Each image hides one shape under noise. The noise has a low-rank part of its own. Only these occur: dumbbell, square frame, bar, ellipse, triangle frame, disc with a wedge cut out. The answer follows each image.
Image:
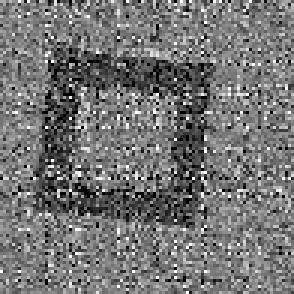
dark square frame
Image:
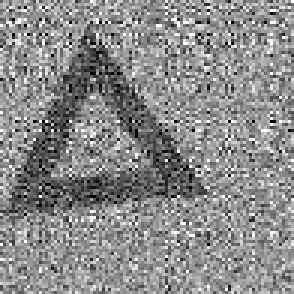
dark triangle frame
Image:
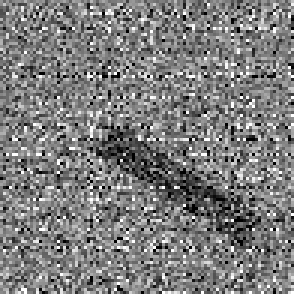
dark bar
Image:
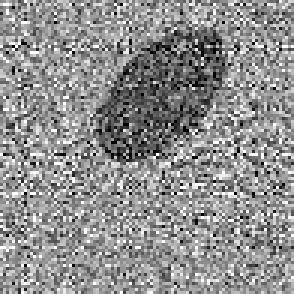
dark ellipse
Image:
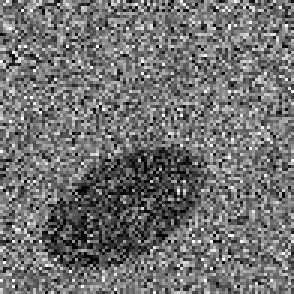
dark ellipse
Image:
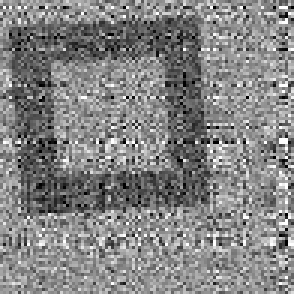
dark square frame
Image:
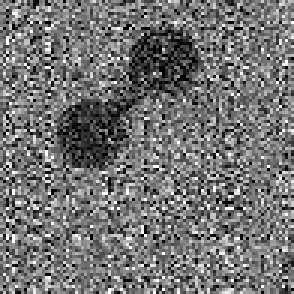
dark dumbbell
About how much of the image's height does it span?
half
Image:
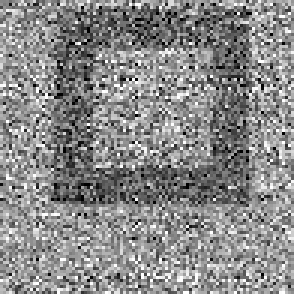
dark square frame
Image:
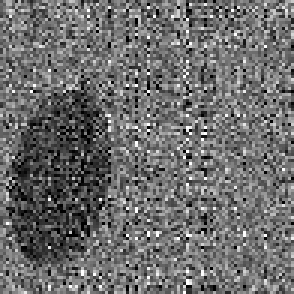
dark ellipse
